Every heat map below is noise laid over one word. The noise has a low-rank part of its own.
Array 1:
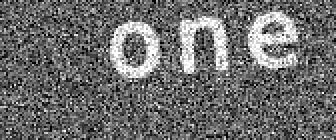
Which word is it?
one
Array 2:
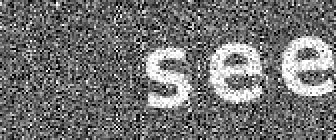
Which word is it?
see
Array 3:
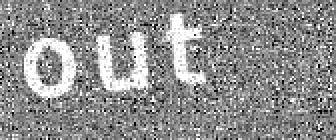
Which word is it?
out
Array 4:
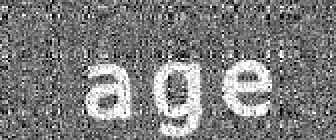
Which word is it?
age
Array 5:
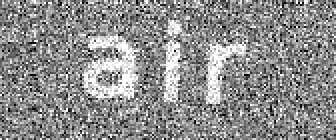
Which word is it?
air
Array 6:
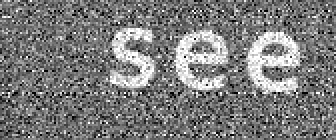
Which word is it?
see
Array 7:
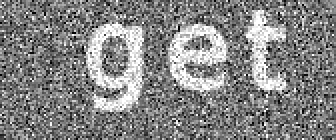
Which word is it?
get
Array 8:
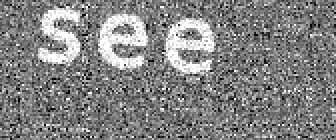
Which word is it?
see
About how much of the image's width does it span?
half
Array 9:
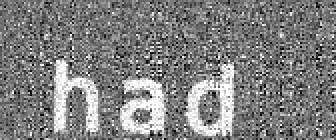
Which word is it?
had
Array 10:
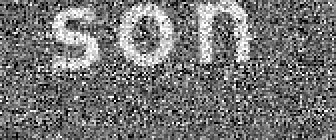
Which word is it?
son
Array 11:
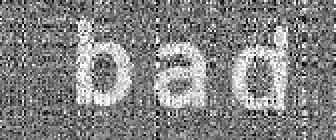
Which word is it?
bad
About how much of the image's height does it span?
two thirds
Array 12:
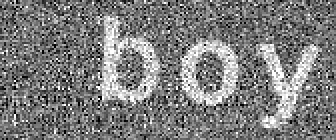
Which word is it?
boy
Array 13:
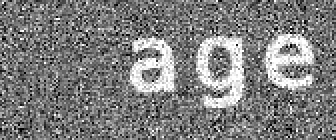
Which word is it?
age
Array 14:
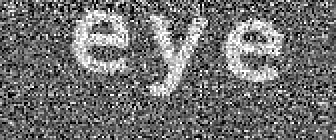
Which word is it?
eye
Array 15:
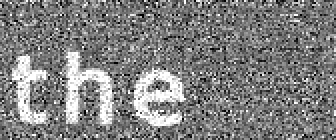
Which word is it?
the
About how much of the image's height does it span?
half
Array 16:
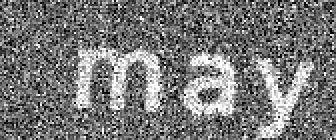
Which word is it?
may
